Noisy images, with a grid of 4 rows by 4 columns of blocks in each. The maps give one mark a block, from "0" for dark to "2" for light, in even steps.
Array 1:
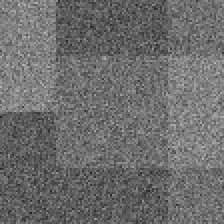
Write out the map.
2 0 0 1
2 1 1 2
0 1 1 2
0 0 0 1
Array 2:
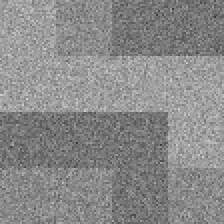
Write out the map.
2 1 0 0
2 2 2 2
0 0 0 2
1 1 0 1
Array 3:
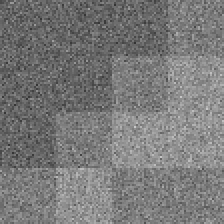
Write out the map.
0 0 0 1
0 0 1 2
0 1 2 2
1 2 1 1
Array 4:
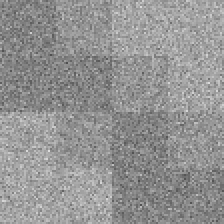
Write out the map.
0 1 2 2
0 0 1 2
2 1 0 1
2 2 0 0
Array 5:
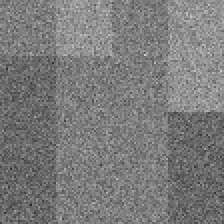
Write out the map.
1 2 1 2
0 1 1 2
0 1 1 0
0 1 1 0
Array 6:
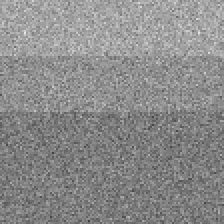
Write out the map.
2 2 2 2
1 1 1 1
0 0 0 0
0 0 0 0
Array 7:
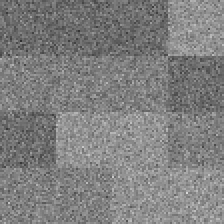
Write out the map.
0 0 0 2
1 1 1 0
0 2 2 1
1 1 2 2
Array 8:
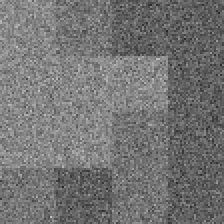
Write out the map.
2 1 0 0
2 2 2 0
2 2 1 0
1 0 1 0
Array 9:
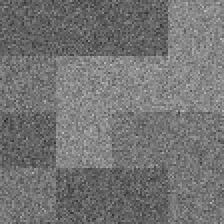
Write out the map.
0 0 0 2
1 2 2 2
0 2 1 1
1 0 0 1
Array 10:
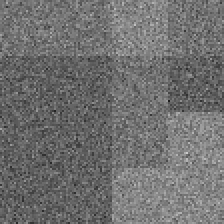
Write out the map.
1 1 2 1
0 0 1 0
0 0 1 2
0 0 2 2
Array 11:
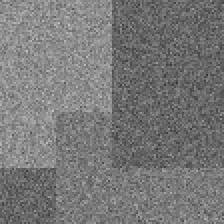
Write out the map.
2 2 0 0
2 2 0 0
2 1 0 0
0 1 1 1
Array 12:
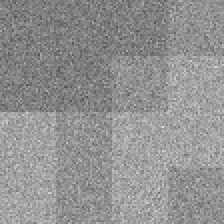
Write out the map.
0 0 0 1
0 0 1 2
2 1 2 2
2 1 2 1
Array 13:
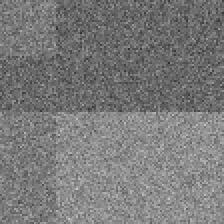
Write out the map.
1 0 0 0
0 0 0 0
1 2 2 2
1 2 2 2
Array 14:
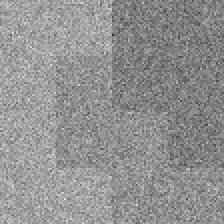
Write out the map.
2 2 0 0
2 1 0 0
2 1 1 0
2 2 1 1
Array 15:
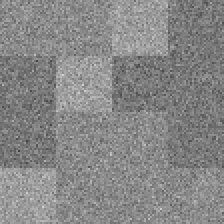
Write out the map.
1 1 2 0
0 2 0 0
0 1 1 0
2 1 1 1
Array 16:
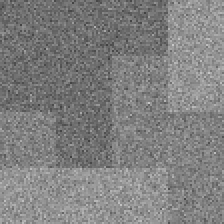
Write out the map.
0 0 0 2
0 0 1 2
1 0 1 1
2 2 2 1
